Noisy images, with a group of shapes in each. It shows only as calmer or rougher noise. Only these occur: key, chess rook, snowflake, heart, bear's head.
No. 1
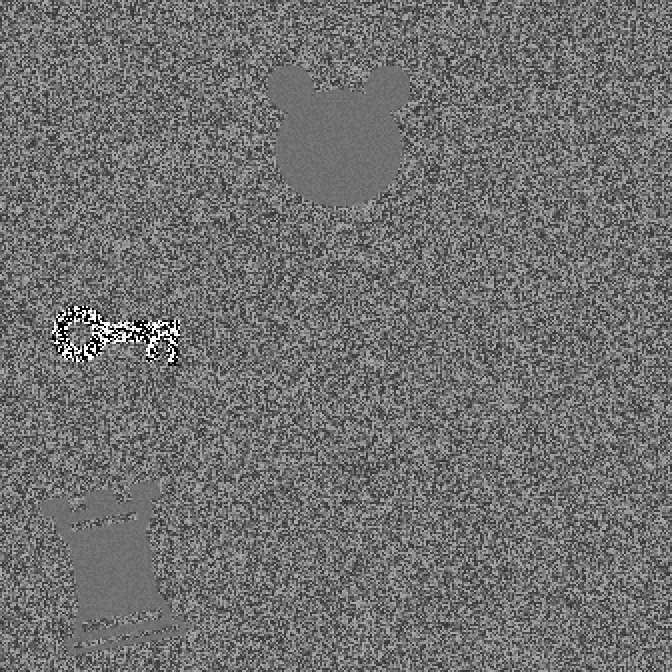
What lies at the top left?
nothing
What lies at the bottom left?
chess rook
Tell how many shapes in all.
3
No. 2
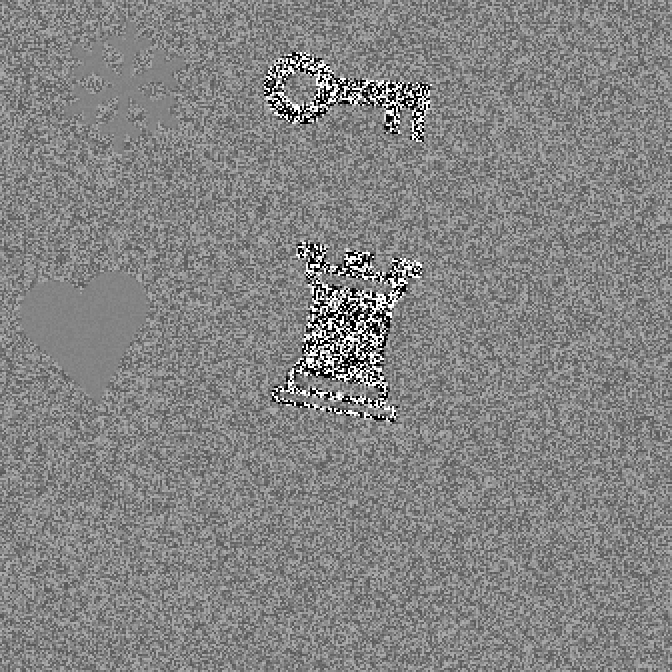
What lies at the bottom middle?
nothing
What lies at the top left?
snowflake
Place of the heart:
middle left
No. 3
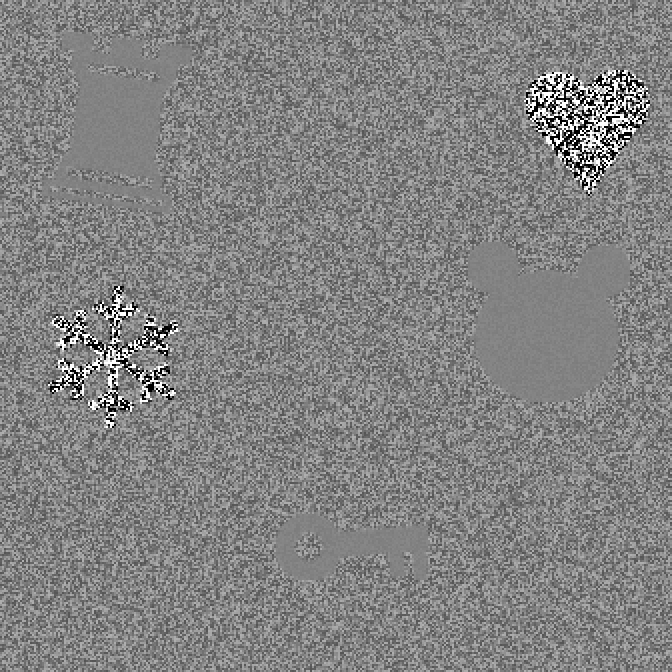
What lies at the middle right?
bear's head
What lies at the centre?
nothing
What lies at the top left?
chess rook
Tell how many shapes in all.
5
